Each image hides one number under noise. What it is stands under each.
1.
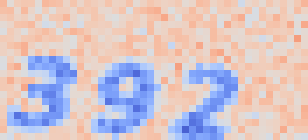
392
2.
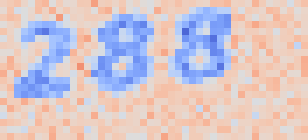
288
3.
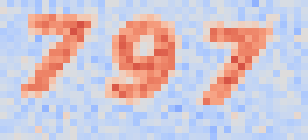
797
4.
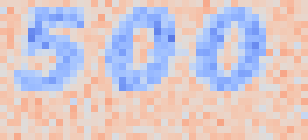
500
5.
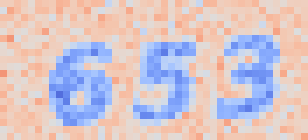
653
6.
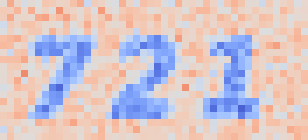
721
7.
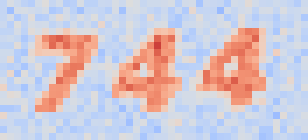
744
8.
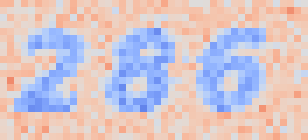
286
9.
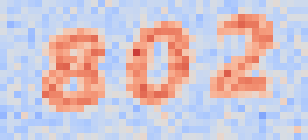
802
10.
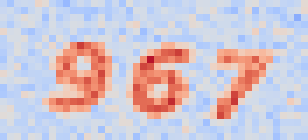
967
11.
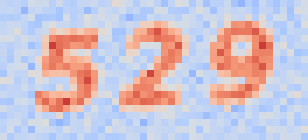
529
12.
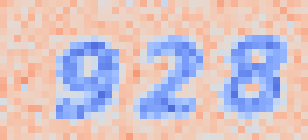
928
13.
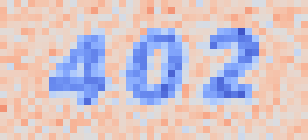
402
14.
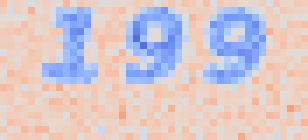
199
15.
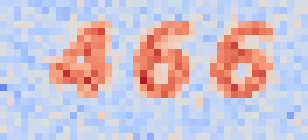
466
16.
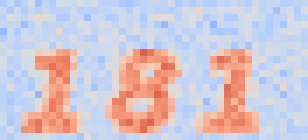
181
